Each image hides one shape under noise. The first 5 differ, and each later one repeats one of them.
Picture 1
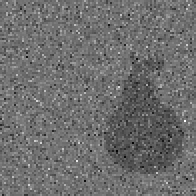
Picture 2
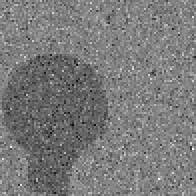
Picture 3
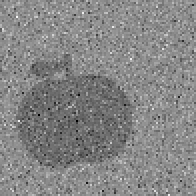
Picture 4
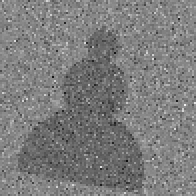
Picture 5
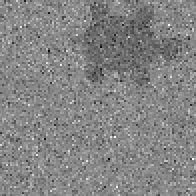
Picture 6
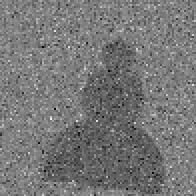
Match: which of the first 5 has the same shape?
4
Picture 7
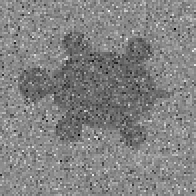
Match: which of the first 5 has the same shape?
5
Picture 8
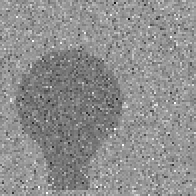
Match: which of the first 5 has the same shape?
2
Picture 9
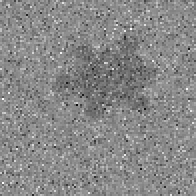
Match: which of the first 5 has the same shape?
5
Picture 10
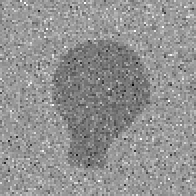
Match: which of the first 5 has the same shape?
2
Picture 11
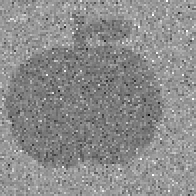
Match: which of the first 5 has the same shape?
3
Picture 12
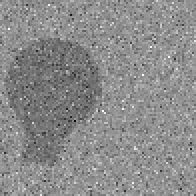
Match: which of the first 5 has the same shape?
2
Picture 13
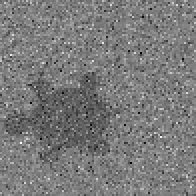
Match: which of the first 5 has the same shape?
5
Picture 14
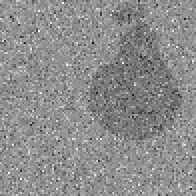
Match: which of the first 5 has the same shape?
1
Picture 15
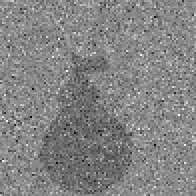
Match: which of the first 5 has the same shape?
1
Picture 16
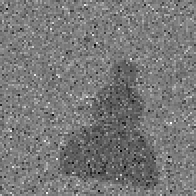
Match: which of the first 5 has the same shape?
4
